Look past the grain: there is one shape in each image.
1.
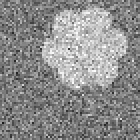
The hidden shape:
flower
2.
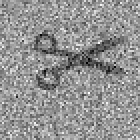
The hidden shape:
pair of scissors
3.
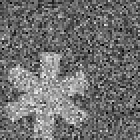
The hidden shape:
asterisk
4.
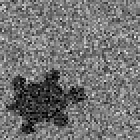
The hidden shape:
turtle
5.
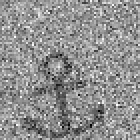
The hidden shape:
anchor
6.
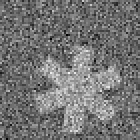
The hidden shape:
asterisk
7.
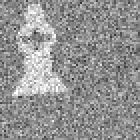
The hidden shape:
chess bishop
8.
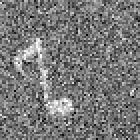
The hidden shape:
musical note
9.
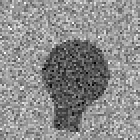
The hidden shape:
light bulb
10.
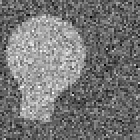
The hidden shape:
light bulb
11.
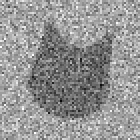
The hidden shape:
cat's head
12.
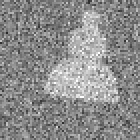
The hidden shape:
chess pawn
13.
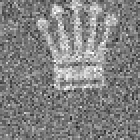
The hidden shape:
chess queen
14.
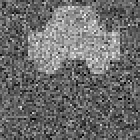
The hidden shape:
car
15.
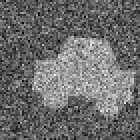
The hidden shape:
car
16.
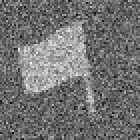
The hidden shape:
flag
